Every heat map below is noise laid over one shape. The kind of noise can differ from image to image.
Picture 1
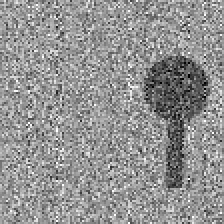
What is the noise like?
columns of uneven size
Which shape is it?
lollipop
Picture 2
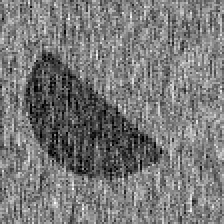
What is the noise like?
streaked along the columns
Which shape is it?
half disc
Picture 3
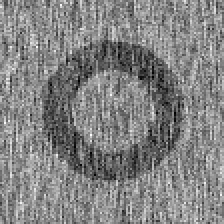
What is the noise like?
streaked along the columns
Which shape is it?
ring
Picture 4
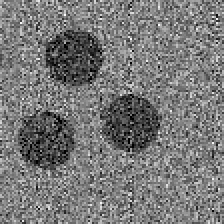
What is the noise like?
columns of uneven size
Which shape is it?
three dots
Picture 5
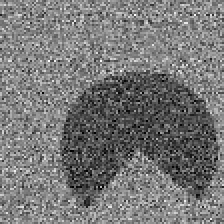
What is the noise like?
rows of uneven size
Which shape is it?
disc with a wedge cut out
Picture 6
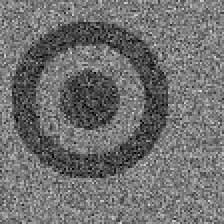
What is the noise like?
independent entries
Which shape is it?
bullseye
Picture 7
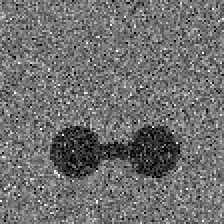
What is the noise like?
heavy tails
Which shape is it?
dumbbell
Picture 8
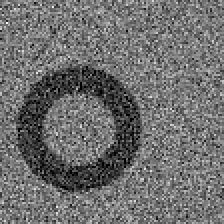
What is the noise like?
independent entries
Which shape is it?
ring
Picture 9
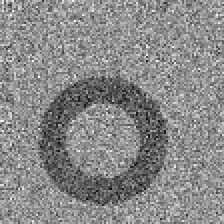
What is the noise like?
low rank plus noise
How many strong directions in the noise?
two
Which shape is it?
ring
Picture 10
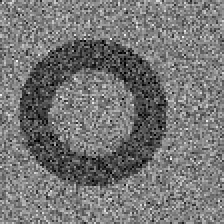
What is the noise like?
independent entries
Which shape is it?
ring
